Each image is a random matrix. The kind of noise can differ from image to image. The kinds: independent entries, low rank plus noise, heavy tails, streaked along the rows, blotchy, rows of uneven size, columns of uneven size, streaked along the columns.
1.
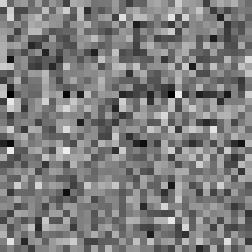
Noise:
low rank plus noise
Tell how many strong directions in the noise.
one
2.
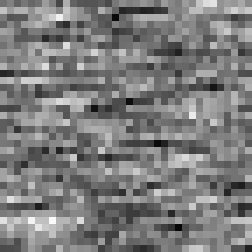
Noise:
streaked along the rows
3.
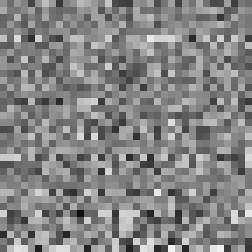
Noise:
rows of uneven size
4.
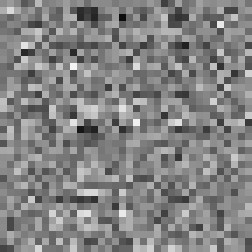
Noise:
low rank plus noise
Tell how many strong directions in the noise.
two
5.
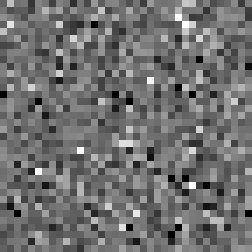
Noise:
heavy tails
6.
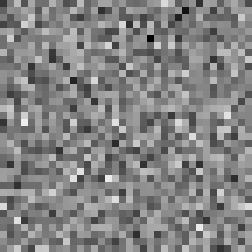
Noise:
independent entries
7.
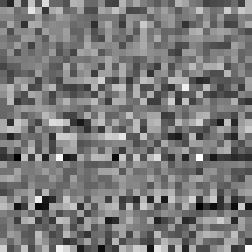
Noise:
rows of uneven size
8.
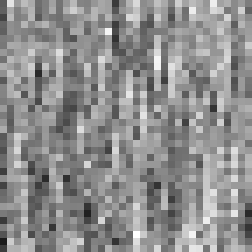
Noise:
streaked along the columns
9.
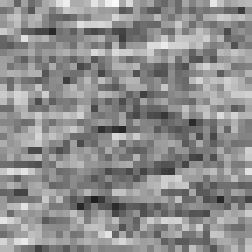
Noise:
streaked along the rows
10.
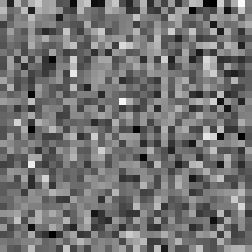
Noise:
low rank plus noise
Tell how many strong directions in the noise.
two
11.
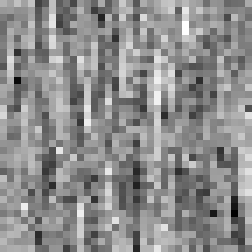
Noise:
streaked along the columns
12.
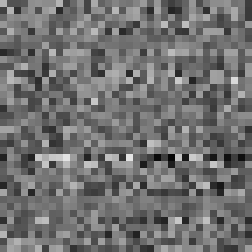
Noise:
rows of uneven size
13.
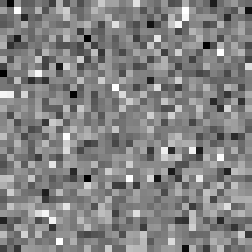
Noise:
heavy tails
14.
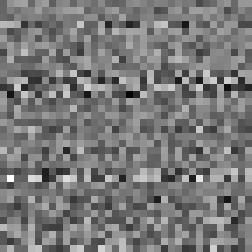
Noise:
rows of uneven size
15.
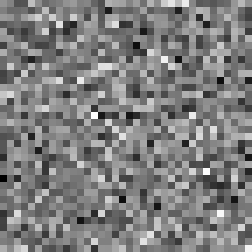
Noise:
independent entries
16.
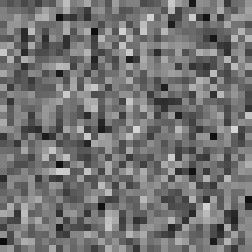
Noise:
low rank plus noise
